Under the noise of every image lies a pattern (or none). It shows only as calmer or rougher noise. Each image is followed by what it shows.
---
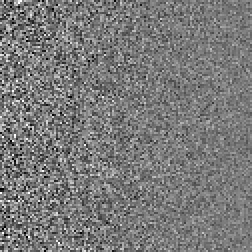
a smooth slope
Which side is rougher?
left
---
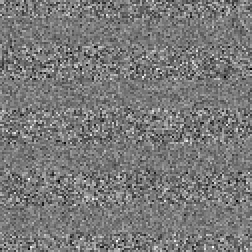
horizontal stripes
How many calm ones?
4
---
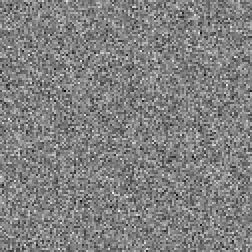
only noise
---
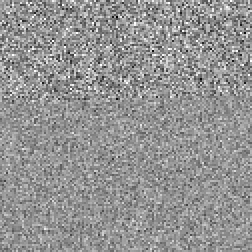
a sharp edge
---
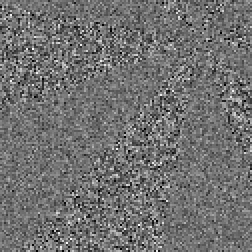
spokes from one point
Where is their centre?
top right
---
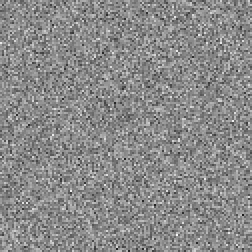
only noise
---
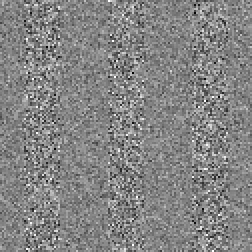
vertical stripes
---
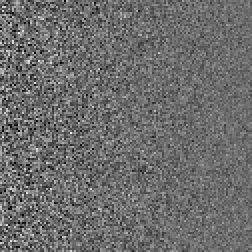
a smooth slope
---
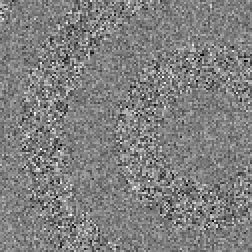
rings round one point
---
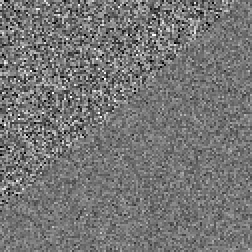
a sharp edge
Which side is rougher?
top left
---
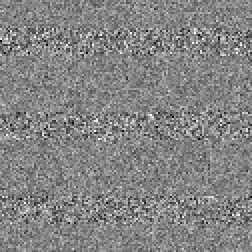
horizontal stripes
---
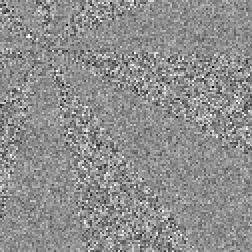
spokes from one point
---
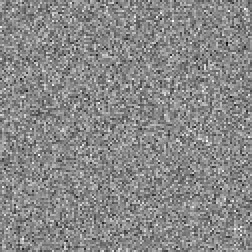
only noise
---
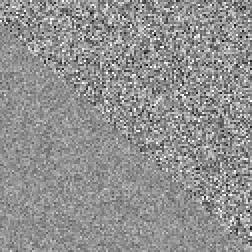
a sharp edge
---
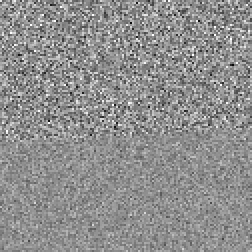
a sharp edge
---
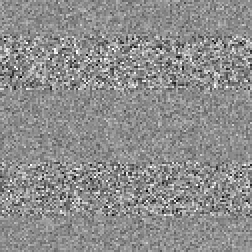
horizontal stripes
